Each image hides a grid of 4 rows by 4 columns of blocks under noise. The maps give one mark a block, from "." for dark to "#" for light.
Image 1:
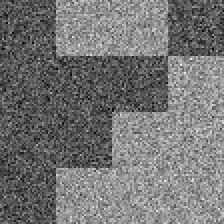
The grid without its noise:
. # # .
. . . #
. . # #
. # # #
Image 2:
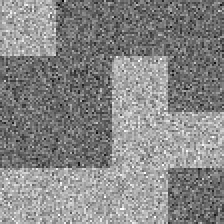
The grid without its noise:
# . . .
. . # .
. . # #
# # # .
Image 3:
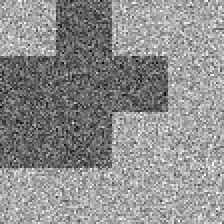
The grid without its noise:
# . # #
. . . #
. . # #
# # # #
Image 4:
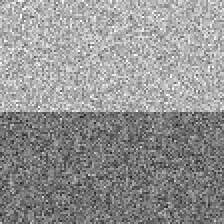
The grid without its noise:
# # # #
# # # #
. . . .
. . . .
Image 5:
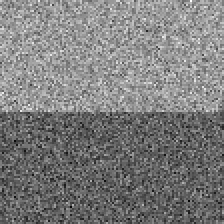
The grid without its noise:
# # # #
# # # #
. . . .
. . . .
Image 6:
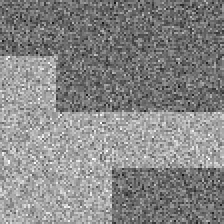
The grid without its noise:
. . . .
# . . .
# # # #
# # . .
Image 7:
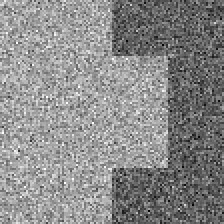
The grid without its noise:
# # . .
# # # .
# # # .
# # . .
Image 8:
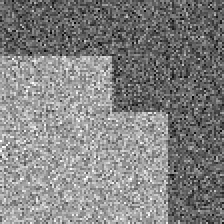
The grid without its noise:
. . . .
# # . .
# # # .
# # # .
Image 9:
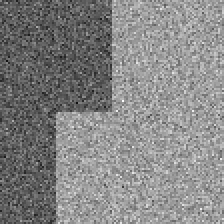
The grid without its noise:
. . # #
. . # #
. # # #
. # # #
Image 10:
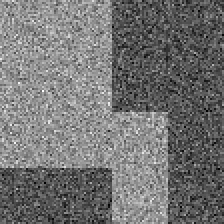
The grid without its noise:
# # . .
# # . .
# # # .
. . # .
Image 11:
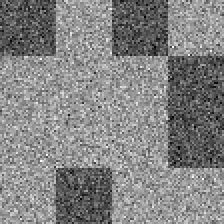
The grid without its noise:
. # . #
# # # .
# # # .
# . # #
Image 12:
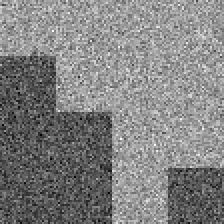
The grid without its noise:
# # # #
. # # #
. . # #
. . # .
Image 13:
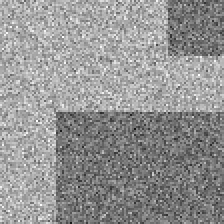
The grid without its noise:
# # # .
# # # #
# . . .
# . . .
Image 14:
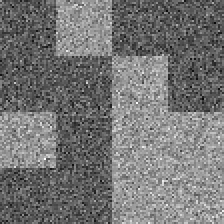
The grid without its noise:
. # . .
. . # .
# . # #
. . # #
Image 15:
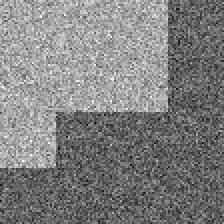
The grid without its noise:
# # # .
# # # .
# . . .
. . . .
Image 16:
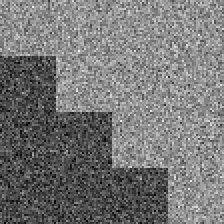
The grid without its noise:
# # # #
. # # #
. . # #
. . . #
